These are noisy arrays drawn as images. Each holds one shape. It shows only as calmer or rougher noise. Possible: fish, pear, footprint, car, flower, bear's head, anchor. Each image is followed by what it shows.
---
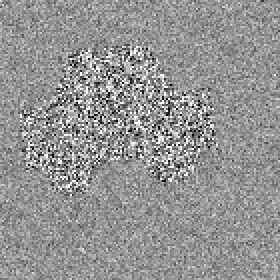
car
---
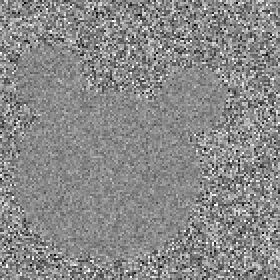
bear's head
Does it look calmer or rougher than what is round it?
calmer
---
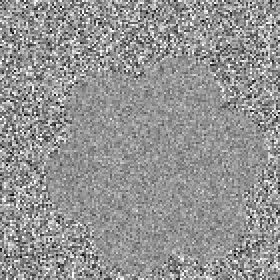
flower
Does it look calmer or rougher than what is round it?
calmer
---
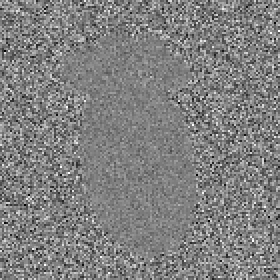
footprint
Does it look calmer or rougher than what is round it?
calmer
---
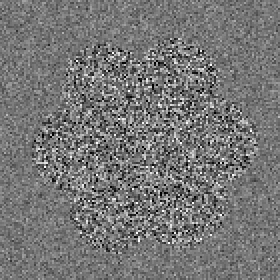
flower
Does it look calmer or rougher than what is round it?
rougher
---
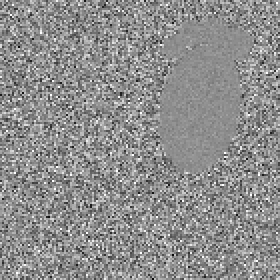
footprint
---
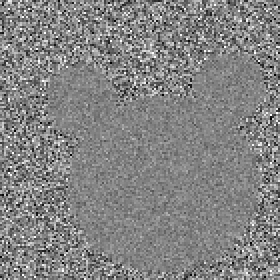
bear's head
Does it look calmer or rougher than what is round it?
calmer
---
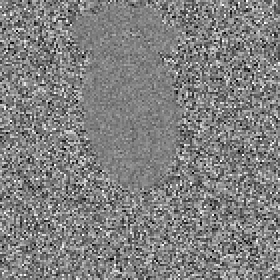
footprint
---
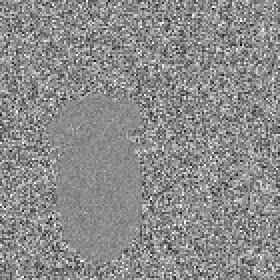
footprint
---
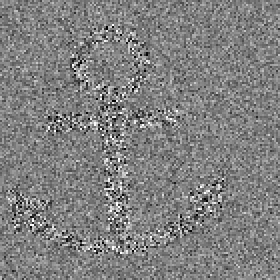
anchor
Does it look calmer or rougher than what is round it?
rougher
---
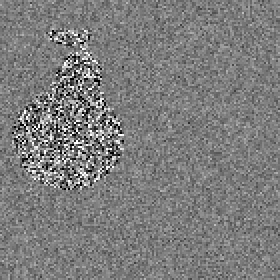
pear
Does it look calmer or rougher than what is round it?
rougher
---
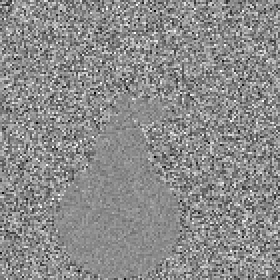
pear
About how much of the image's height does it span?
two thirds
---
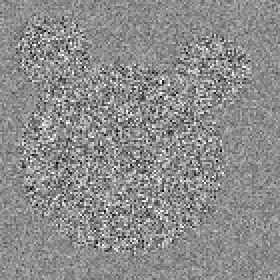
bear's head
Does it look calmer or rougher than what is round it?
rougher
